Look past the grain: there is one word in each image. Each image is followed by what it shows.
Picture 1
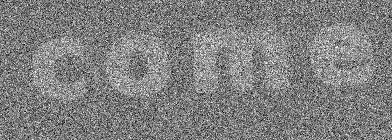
come
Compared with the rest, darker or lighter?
lighter
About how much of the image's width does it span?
nearly all
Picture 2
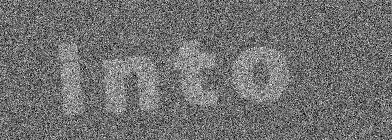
into
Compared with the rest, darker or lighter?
lighter
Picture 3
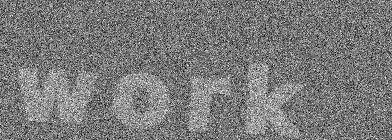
work
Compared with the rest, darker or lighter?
lighter
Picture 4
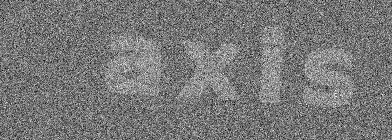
axis
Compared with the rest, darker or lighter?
lighter
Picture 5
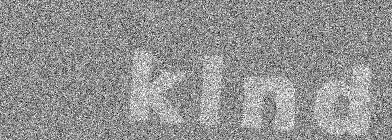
kind
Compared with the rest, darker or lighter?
lighter
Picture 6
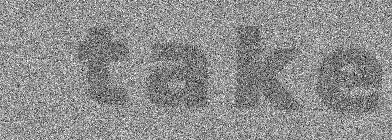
take
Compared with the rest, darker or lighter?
darker
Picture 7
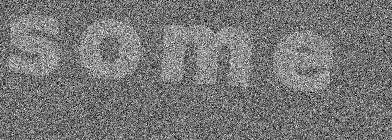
some
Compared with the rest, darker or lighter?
lighter
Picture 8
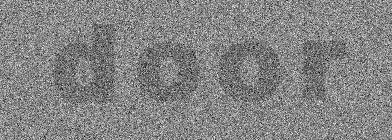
door
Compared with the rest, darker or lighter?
darker
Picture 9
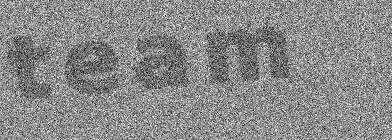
team
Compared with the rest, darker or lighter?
darker
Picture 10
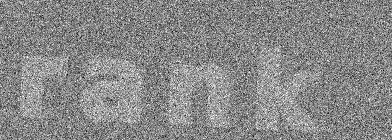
rank
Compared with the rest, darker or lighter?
lighter
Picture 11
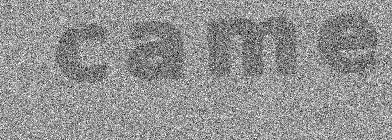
came
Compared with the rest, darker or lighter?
darker
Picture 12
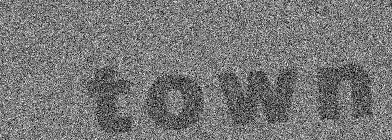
town
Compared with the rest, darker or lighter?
darker
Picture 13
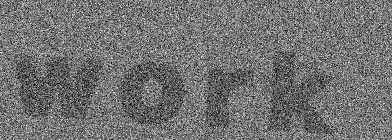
work
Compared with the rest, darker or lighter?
darker
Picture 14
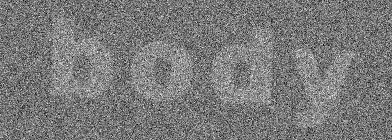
body
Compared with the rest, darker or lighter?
lighter
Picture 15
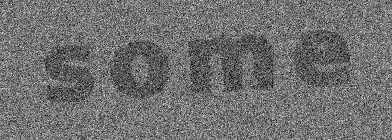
some
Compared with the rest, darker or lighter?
darker
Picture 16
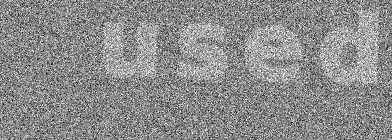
used
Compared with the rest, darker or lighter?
lighter
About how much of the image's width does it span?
two thirds
